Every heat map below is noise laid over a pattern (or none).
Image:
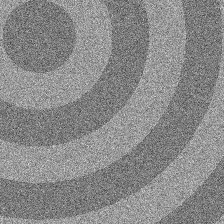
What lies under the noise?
rings round one point
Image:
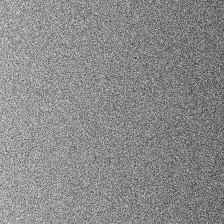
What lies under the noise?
a smooth slope
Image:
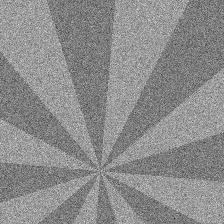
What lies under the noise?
spokes from one point
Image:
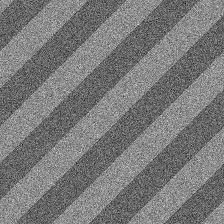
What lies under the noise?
diagonal stripes
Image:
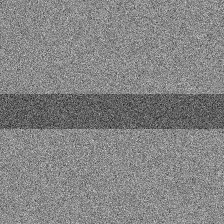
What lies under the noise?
one horizontal stripe
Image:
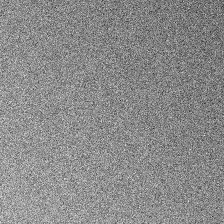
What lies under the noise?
a smooth slope
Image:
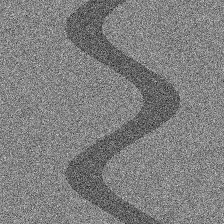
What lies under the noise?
a wavy band
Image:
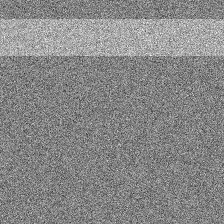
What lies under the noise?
one horizontal stripe
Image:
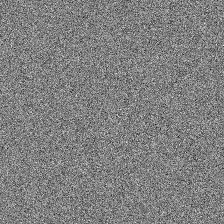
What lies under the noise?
only noise
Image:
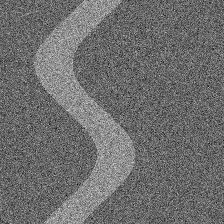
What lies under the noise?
a wavy band
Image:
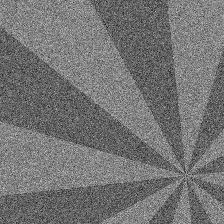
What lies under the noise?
spokes from one point
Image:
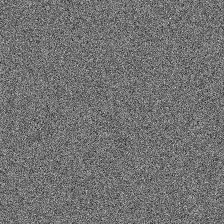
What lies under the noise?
only noise
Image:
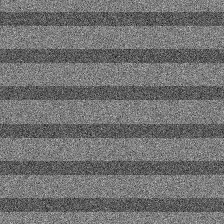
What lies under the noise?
horizontal stripes
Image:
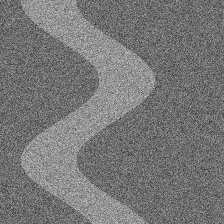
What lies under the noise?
a wavy band
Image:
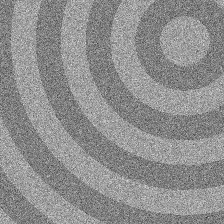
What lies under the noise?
rings round one point
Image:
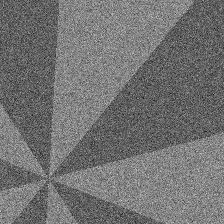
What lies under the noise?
spokes from one point
